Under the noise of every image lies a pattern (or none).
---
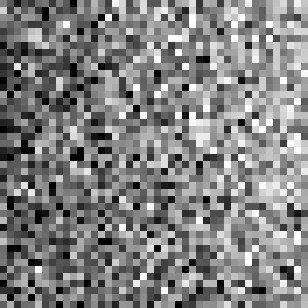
a smooth slope
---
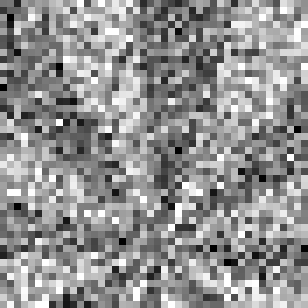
spokes from one point
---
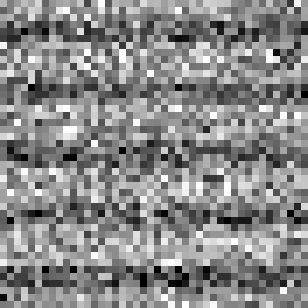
horizontal stripes
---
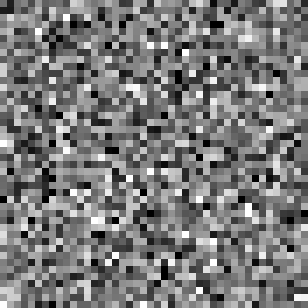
only noise
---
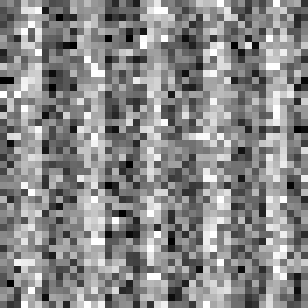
vertical stripes
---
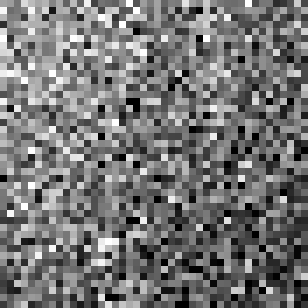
a smooth slope
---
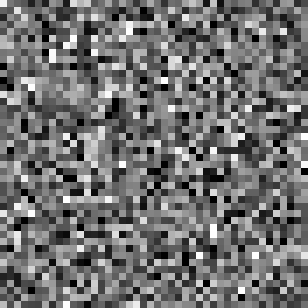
only noise
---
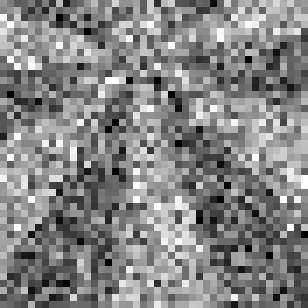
spokes from one point
